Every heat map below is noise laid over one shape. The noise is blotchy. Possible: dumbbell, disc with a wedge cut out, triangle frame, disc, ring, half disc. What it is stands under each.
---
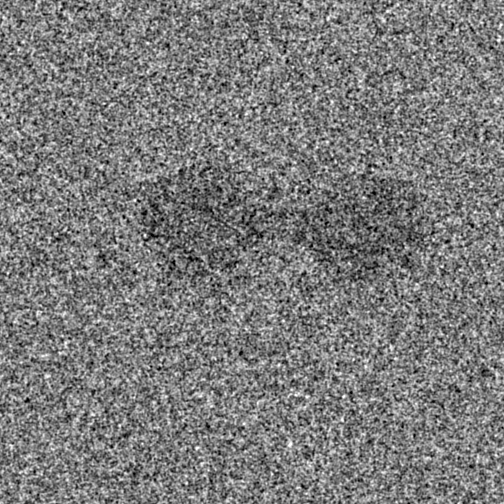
dumbbell
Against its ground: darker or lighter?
darker
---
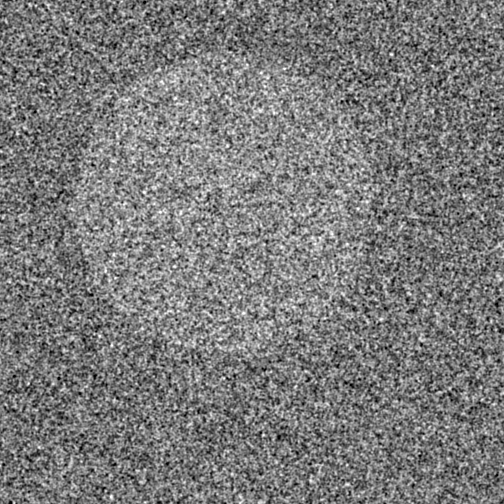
disc
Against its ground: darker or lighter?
lighter
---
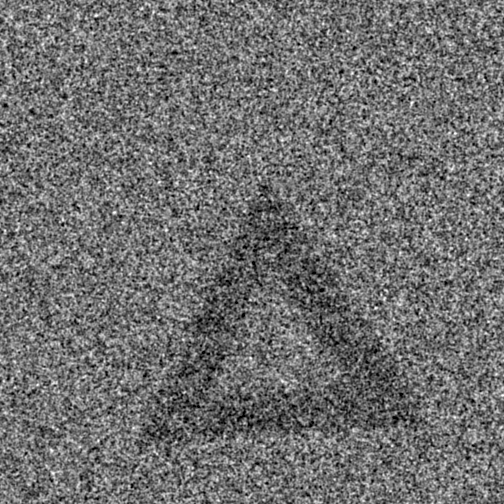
triangle frame
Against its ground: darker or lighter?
darker
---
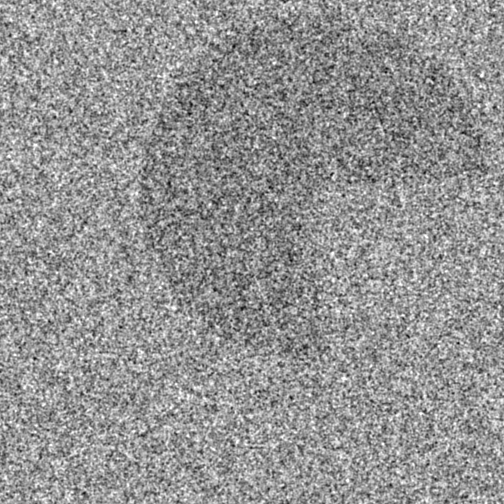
disc with a wedge cut out
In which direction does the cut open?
down and right
